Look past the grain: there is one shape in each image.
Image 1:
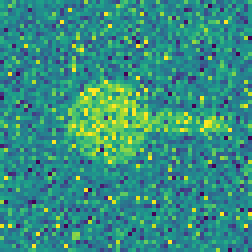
lollipop
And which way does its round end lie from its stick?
left
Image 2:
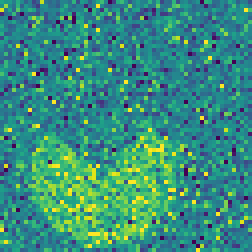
disc with a wedge cut out
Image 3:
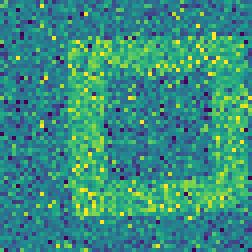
square frame
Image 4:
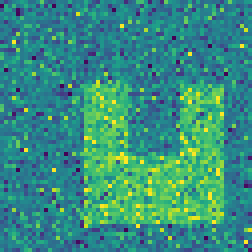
square with a notch
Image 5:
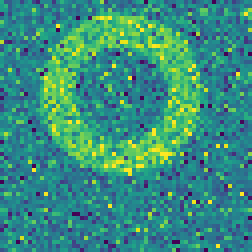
ring
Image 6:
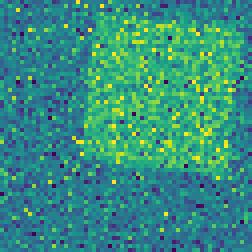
square
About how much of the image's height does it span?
two thirds
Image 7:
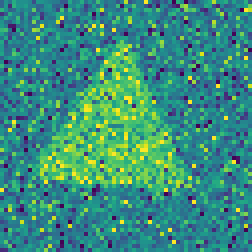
triangle
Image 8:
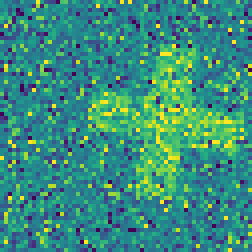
cross
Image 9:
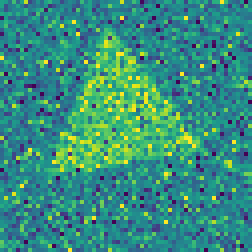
triangle
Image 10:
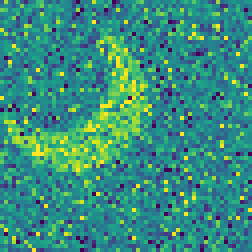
crescent
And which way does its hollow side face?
up and left
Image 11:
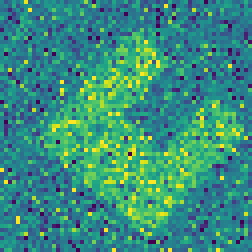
square with a notch
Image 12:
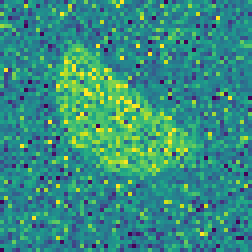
half disc
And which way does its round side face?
down and left
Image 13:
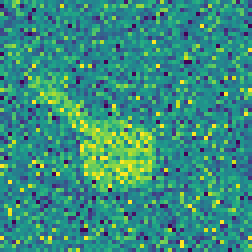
lollipop
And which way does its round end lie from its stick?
down and right
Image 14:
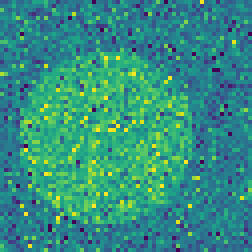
disc
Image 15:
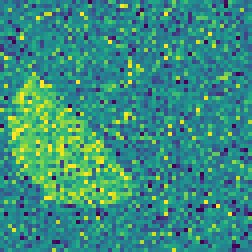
half disc
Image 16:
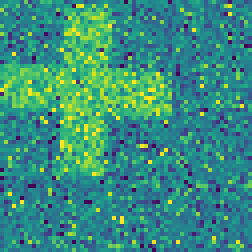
cross
